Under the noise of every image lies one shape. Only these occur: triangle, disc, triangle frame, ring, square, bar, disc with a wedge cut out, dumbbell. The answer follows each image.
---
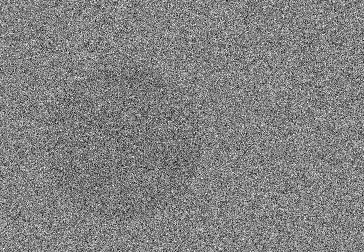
disc
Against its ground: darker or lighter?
darker
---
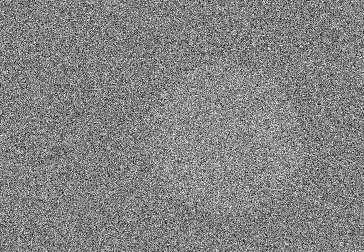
disc
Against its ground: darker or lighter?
lighter
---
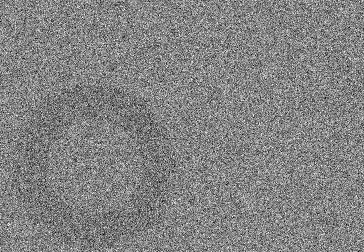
ring
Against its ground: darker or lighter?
darker
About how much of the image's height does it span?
two thirds
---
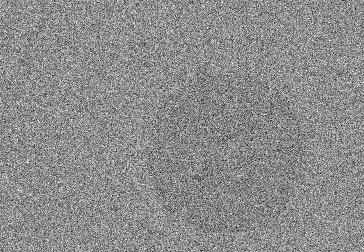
disc
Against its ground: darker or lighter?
darker
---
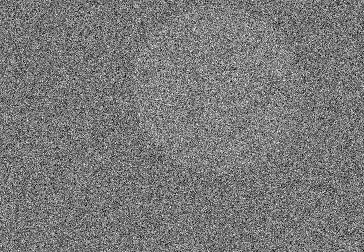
disc
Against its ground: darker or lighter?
lighter
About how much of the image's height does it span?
two thirds
